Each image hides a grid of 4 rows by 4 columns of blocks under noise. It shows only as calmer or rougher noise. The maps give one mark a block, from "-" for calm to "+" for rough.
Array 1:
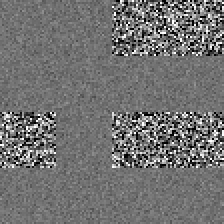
- - + +
- - - -
+ - + +
- - - -
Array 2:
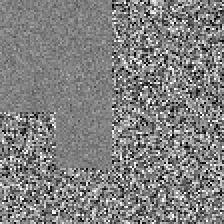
- - + +
- - + +
+ - + +
+ + + +
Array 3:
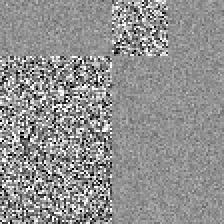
- - + -
+ + - -
+ + - -
+ + - -
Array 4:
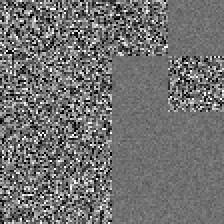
+ + + -
+ + - +
+ + - -
+ + - -
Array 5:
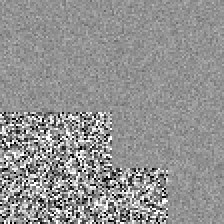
- - - -
- - - -
+ + - -
+ + + -
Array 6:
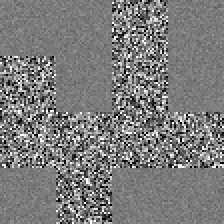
- - + -
+ - + -
+ + + +
- + - -
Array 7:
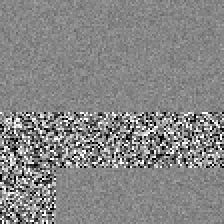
- - - -
- - - -
+ + + +
+ - - -
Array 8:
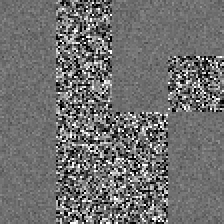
- + - -
- + - +
- + + -
- + + -
